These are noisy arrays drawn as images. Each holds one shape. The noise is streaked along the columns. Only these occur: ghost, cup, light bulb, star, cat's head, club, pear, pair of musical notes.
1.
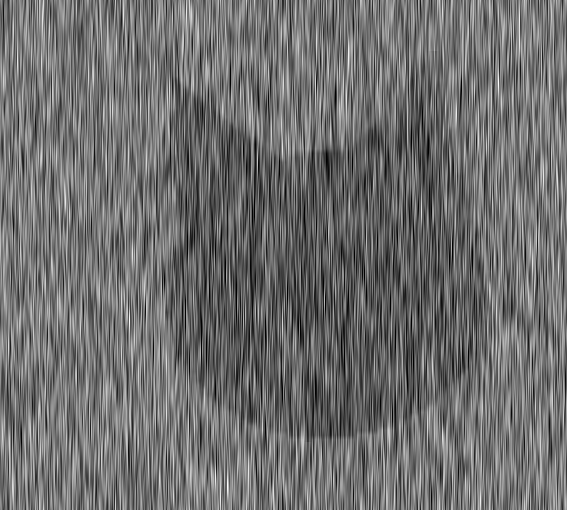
cat's head
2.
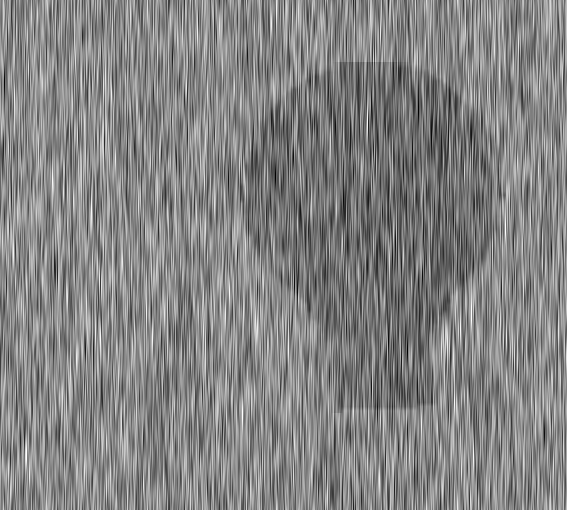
light bulb
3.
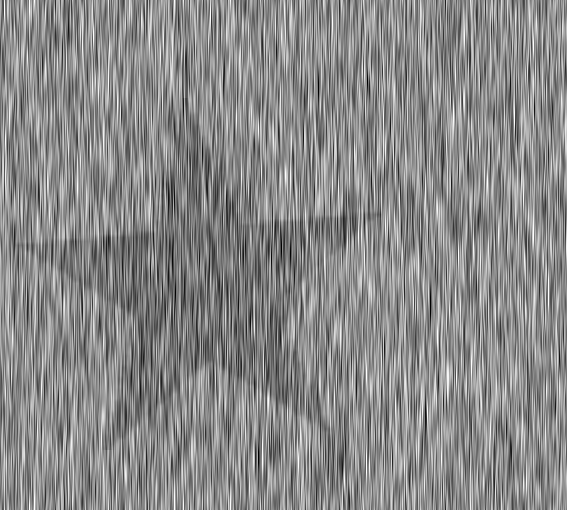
star
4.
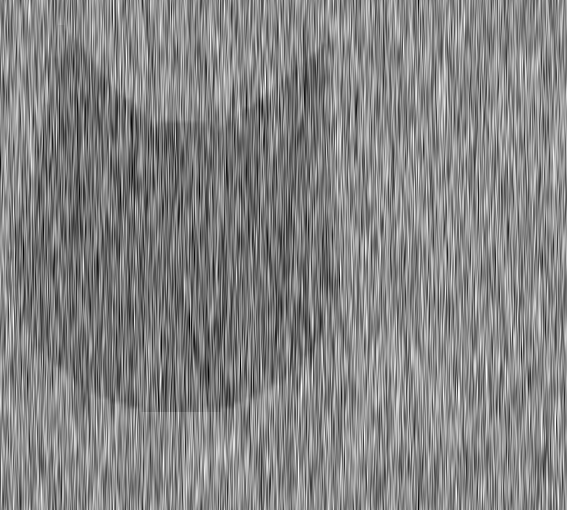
cat's head
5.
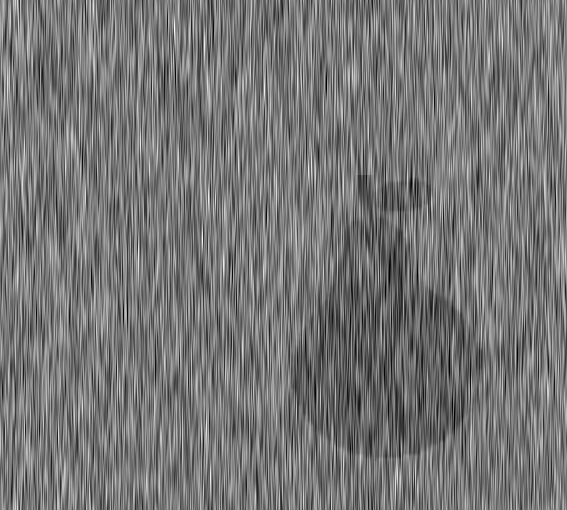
pear
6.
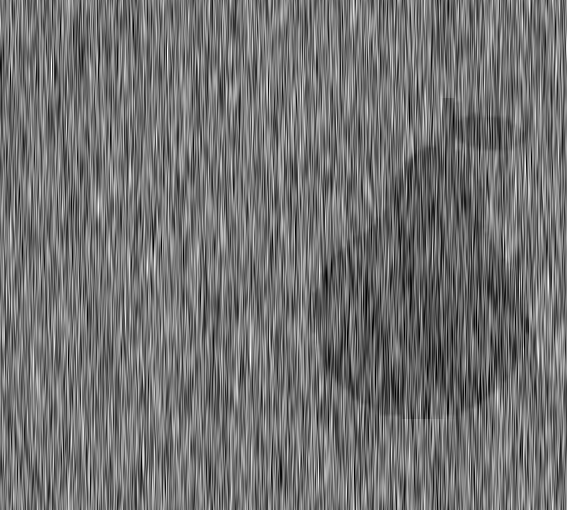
pear
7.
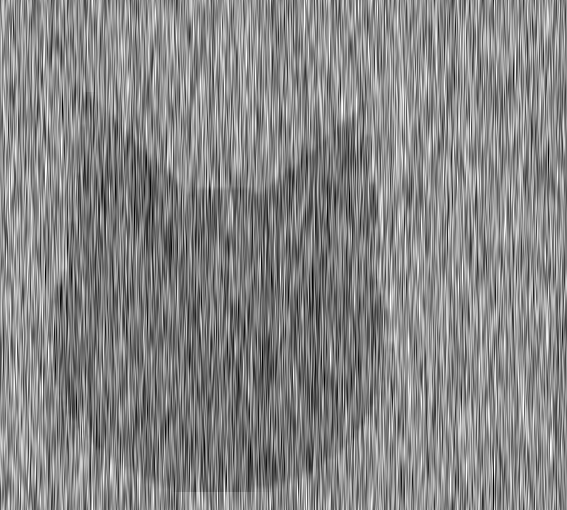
cat's head
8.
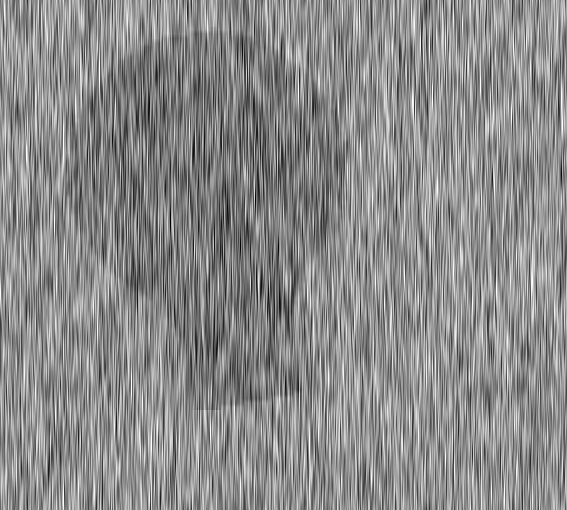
light bulb
